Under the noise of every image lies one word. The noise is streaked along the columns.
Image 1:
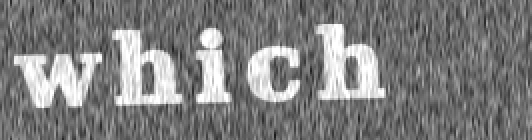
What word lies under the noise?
which
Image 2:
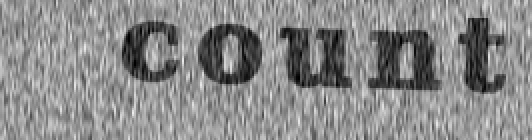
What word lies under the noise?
count
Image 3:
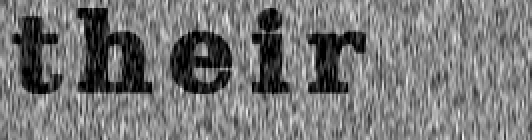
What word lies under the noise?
their
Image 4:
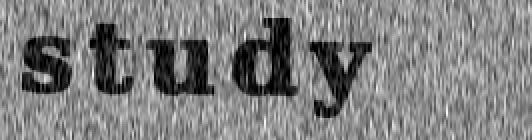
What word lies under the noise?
study
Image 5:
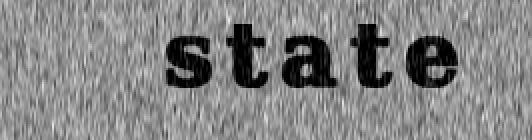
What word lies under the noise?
state
